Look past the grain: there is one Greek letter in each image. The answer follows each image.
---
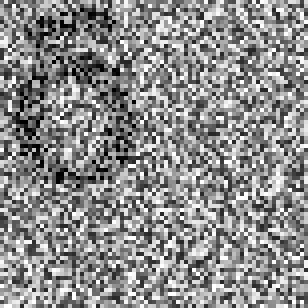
delta
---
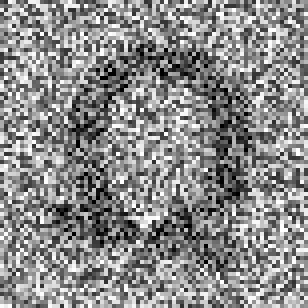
omega
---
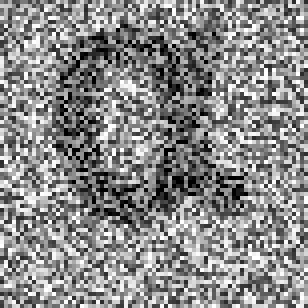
alpha
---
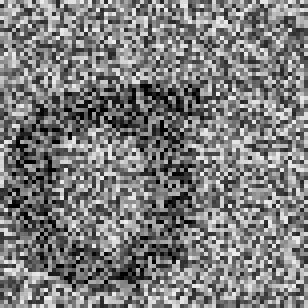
sigma
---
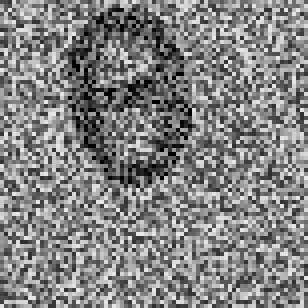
theta
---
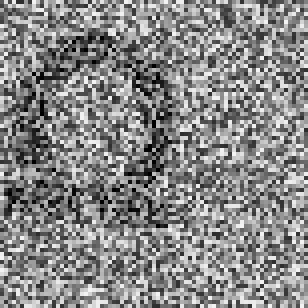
omega
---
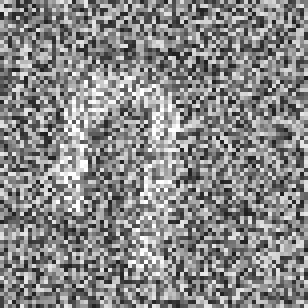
eta
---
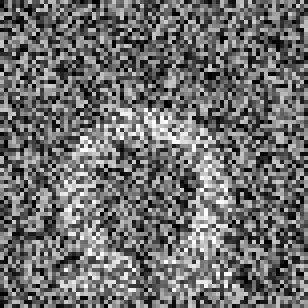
omega
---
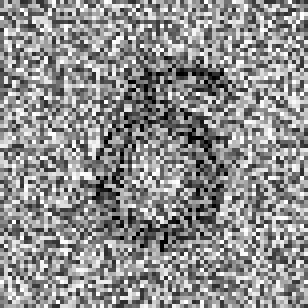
delta
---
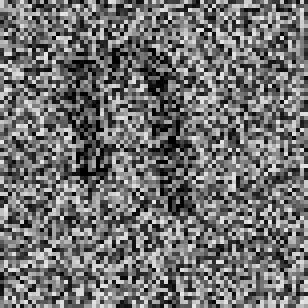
eta
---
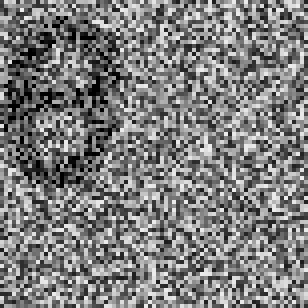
theta
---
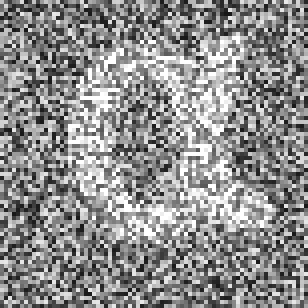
alpha
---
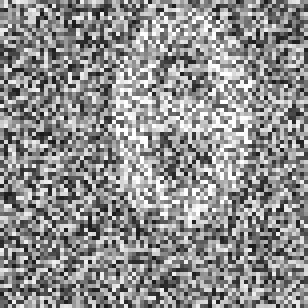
theta
